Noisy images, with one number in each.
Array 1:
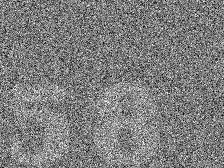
58
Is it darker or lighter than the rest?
lighter
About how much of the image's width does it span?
two thirds
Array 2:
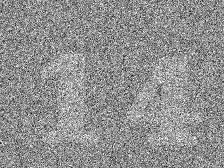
14
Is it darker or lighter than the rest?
lighter
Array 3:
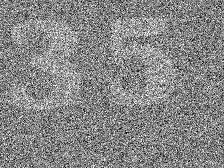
35
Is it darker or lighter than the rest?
lighter
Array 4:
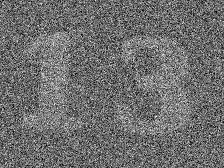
13
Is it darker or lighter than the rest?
lighter
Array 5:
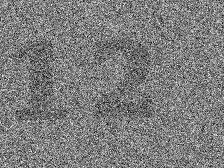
12
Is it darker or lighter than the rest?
darker
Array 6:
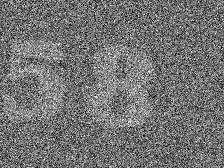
58
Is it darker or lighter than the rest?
lighter
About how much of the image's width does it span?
two thirds
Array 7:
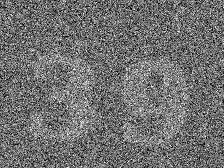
39
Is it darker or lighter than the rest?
lighter
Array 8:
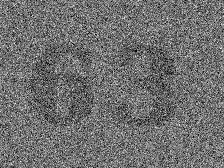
63
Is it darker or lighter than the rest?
darker
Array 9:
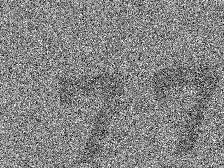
77
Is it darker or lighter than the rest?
darker
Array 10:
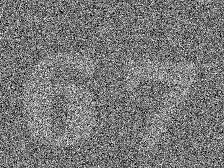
67
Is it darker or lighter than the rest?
lighter
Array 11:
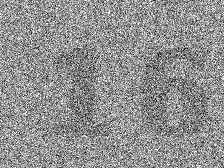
16
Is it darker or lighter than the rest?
darker
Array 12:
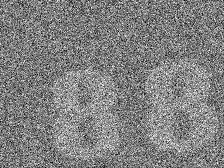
88
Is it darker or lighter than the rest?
lighter
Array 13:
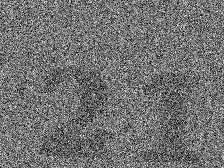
21
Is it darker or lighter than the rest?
darker
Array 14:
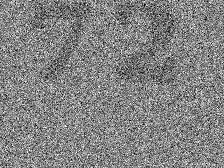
72
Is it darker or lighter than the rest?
darker
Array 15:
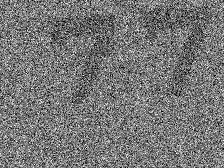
77
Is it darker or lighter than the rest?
darker
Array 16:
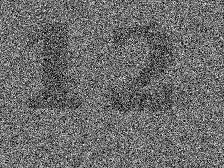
12
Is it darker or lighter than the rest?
darker
